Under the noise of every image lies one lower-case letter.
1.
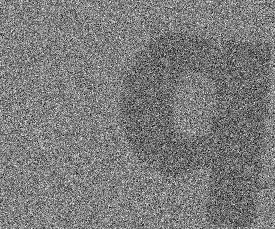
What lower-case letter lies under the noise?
q
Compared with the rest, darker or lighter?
darker
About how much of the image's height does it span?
nearly all
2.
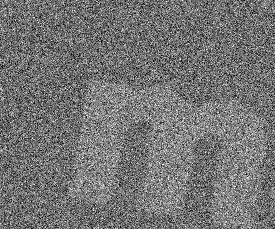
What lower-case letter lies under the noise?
m
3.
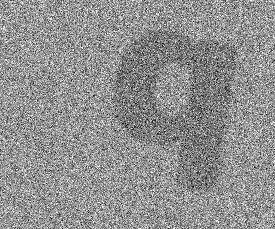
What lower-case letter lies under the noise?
q
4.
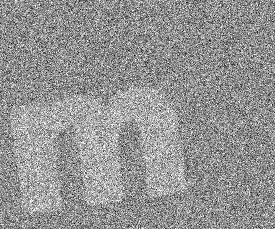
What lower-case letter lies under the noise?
m
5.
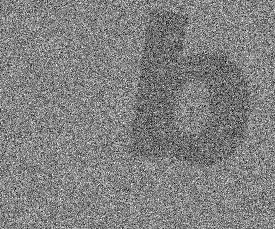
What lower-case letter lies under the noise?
b
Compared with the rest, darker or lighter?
darker
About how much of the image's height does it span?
two thirds
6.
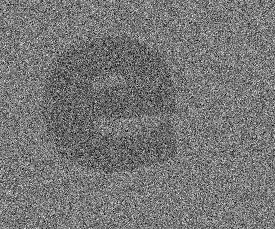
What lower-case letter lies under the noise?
e
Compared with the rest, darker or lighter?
darker
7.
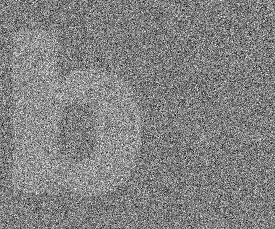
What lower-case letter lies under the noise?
b
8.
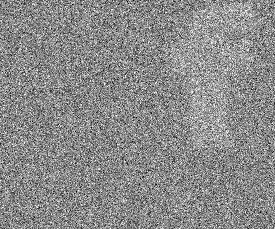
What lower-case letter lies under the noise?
f
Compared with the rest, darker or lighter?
lighter
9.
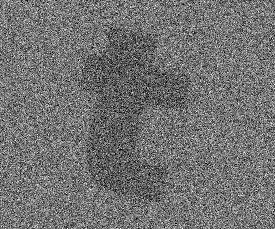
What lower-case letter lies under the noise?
t
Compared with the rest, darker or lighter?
darker
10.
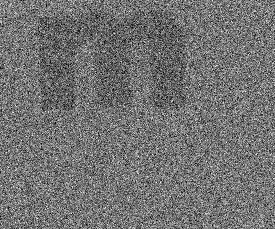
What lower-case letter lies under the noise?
m
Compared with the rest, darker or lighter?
darker
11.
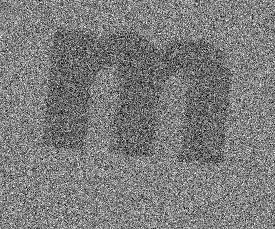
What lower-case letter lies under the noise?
m
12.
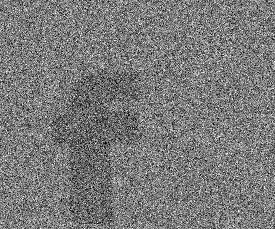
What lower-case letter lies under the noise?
f
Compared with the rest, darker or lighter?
darker
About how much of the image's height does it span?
two thirds
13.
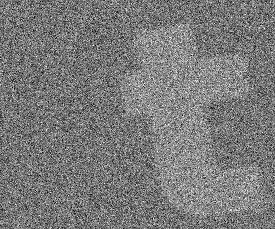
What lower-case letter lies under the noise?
t
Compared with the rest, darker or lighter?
lighter
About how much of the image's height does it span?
nearly all
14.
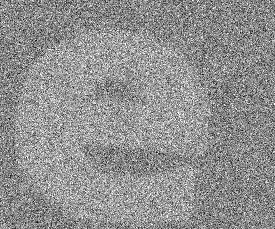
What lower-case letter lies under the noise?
e
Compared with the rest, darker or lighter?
lighter
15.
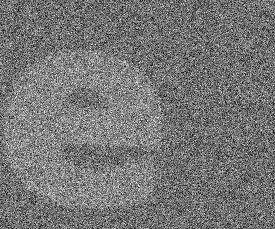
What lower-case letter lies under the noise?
e
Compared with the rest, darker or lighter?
lighter
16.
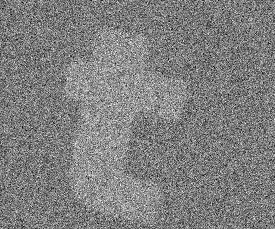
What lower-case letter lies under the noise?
t
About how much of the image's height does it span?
nearly all
